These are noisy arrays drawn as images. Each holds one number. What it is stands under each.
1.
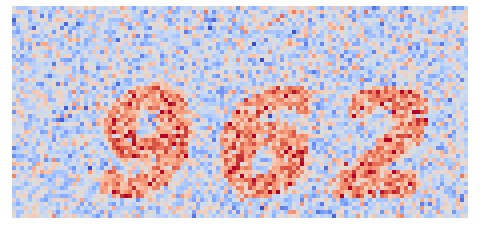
962
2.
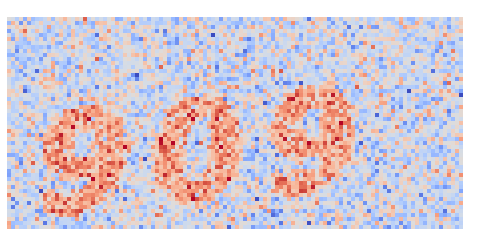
909
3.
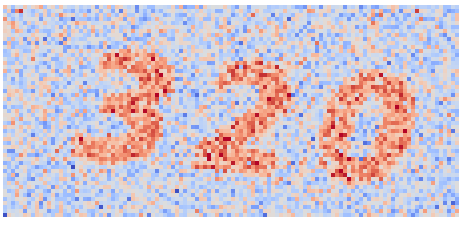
320
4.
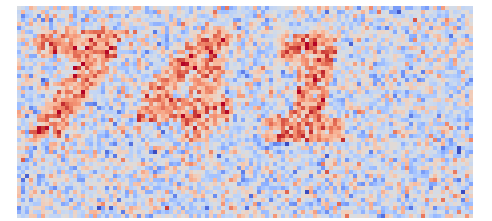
741
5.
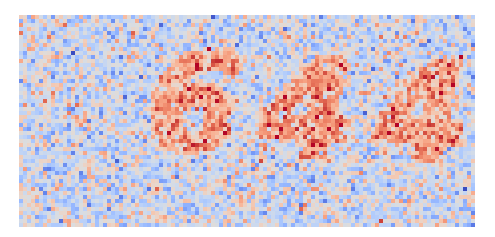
644
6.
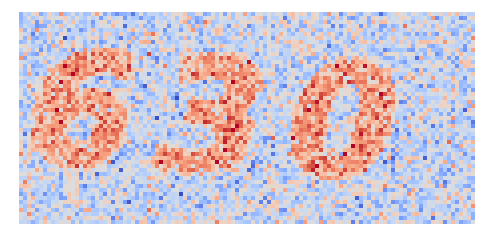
630
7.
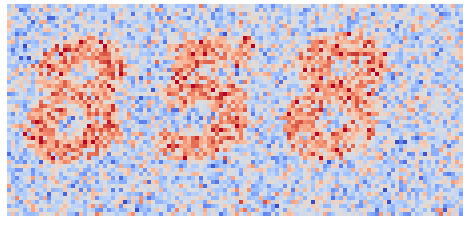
858
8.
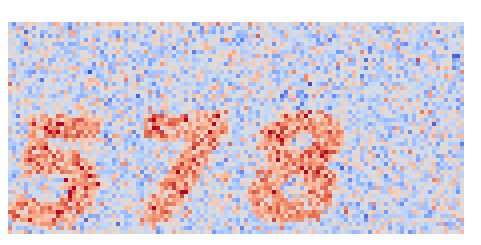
578
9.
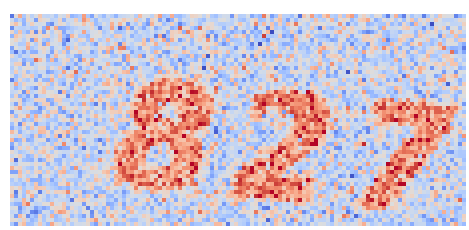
827
